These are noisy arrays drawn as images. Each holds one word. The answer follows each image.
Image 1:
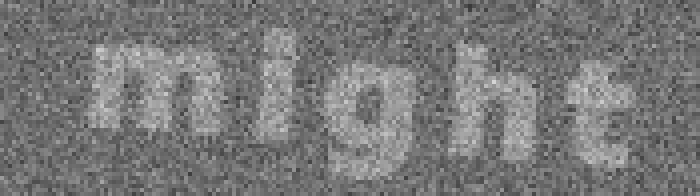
might
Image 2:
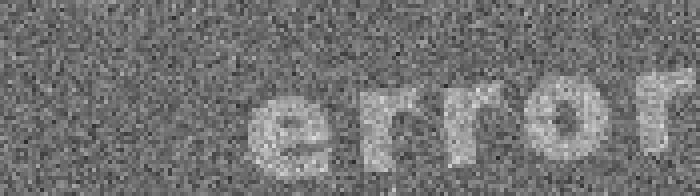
error
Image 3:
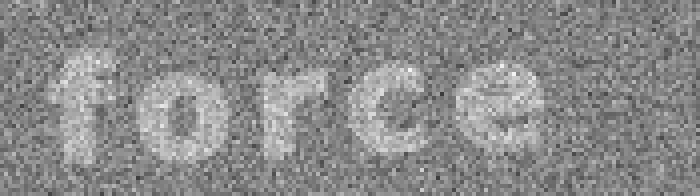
force
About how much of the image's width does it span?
two thirds
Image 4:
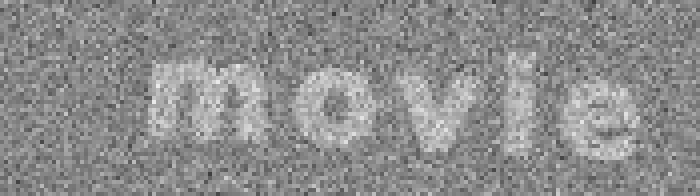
movie
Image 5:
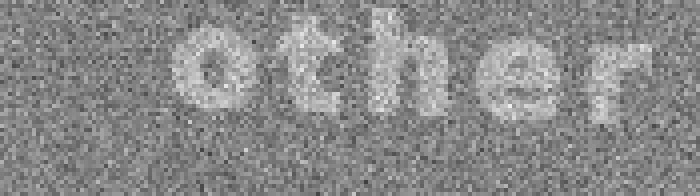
other
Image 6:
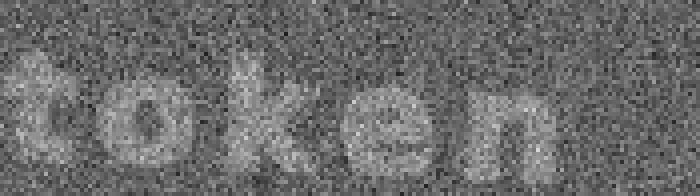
token
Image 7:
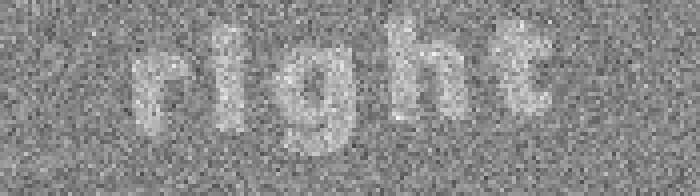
right
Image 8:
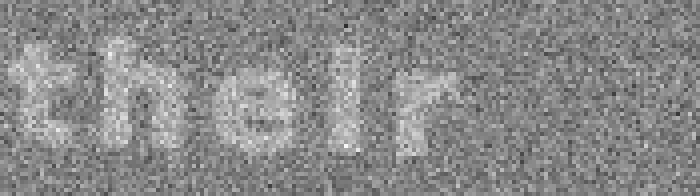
their
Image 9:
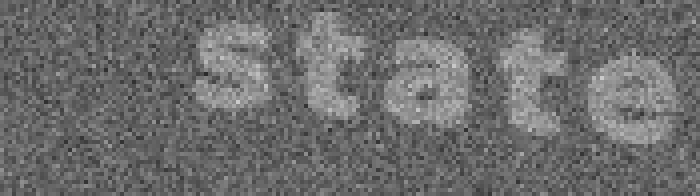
state
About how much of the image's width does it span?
two thirds
